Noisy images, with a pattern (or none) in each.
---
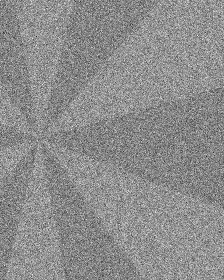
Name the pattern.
spokes from one point
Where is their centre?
middle left
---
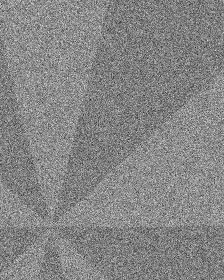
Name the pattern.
spokes from one point
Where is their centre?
bottom left
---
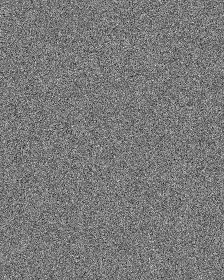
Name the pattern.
only noise
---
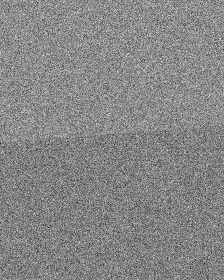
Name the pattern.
a sharp edge
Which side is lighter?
top
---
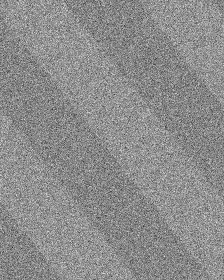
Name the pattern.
diagonal stripes
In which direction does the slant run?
top left to bottom right
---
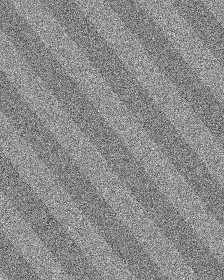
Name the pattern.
diagonal stripes
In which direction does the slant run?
top left to bottom right
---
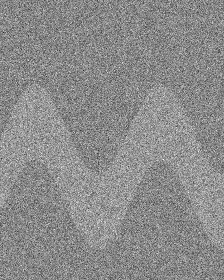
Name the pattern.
a wavy band
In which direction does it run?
left to right
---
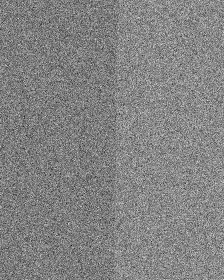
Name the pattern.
a sharp edge
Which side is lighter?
right
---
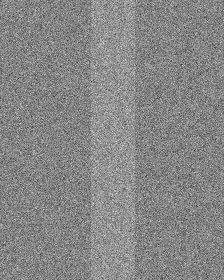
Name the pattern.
one vertical stripe
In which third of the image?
middle
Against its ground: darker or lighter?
lighter
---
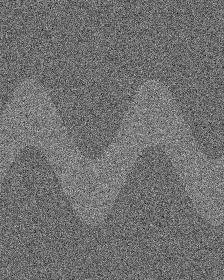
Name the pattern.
a wavy band
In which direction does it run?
left to right
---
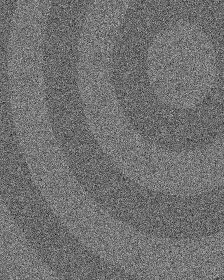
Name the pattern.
rings round one point
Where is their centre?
top right
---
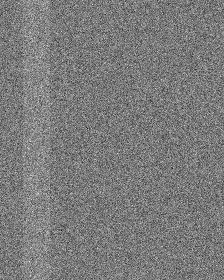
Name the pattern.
one vertical stripe
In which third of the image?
left
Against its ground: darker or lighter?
lighter
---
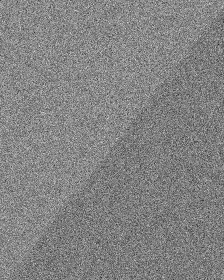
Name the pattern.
a sharp edge
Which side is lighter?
top left
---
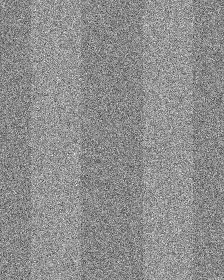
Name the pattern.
vertical stripes
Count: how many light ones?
2
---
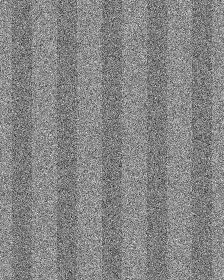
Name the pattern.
vertical stripes
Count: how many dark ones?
5
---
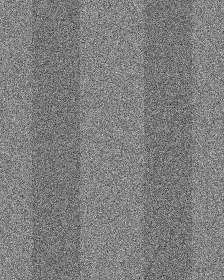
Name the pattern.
vertical stripes
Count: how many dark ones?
2
